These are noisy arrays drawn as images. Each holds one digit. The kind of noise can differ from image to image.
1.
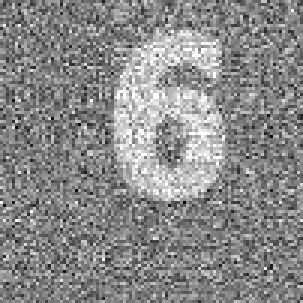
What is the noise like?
low rank plus noise
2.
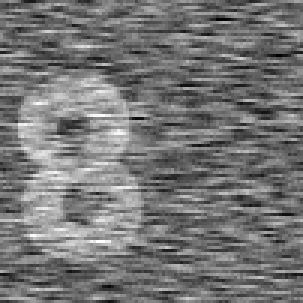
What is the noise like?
streaked along the rows
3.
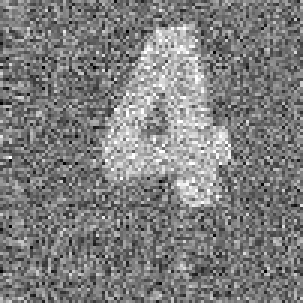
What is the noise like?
low rank plus noise
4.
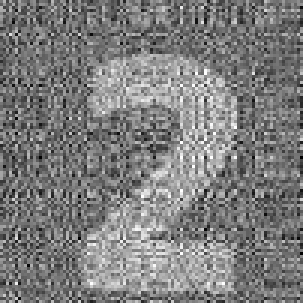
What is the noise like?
low rank plus noise
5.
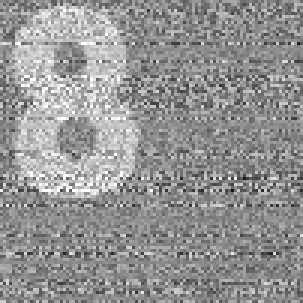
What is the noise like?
rows of uneven size
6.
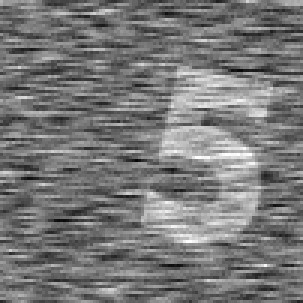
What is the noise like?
streaked along the rows
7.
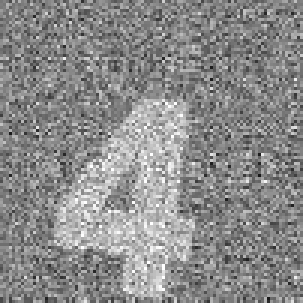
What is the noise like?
low rank plus noise
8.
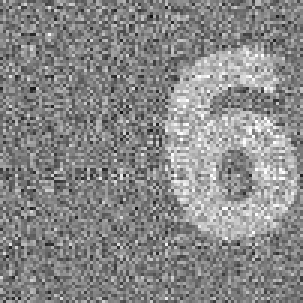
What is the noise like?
low rank plus noise
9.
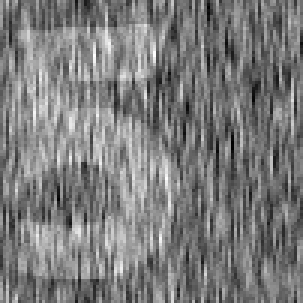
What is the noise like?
streaked along the columns
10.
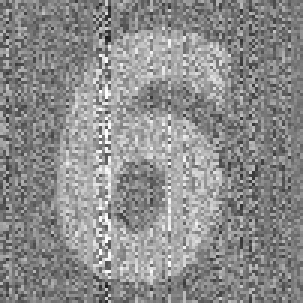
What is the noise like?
columns of uneven size
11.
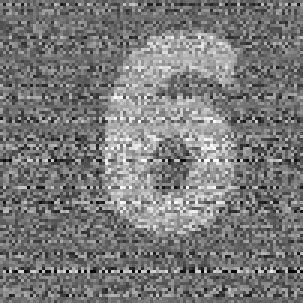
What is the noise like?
rows of uneven size
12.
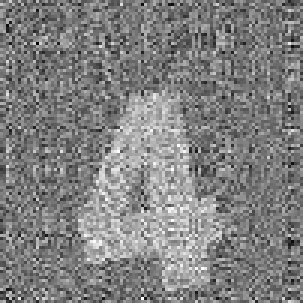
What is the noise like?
low rank plus noise
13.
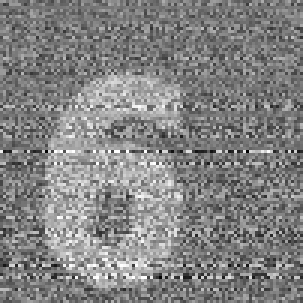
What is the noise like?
rows of uneven size
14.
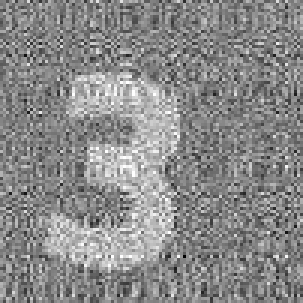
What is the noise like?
low rank plus noise
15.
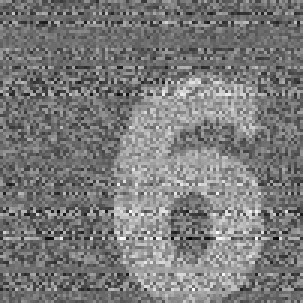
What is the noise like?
rows of uneven size
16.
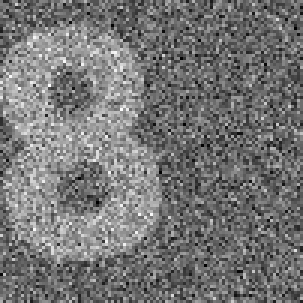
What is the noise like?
independent entries
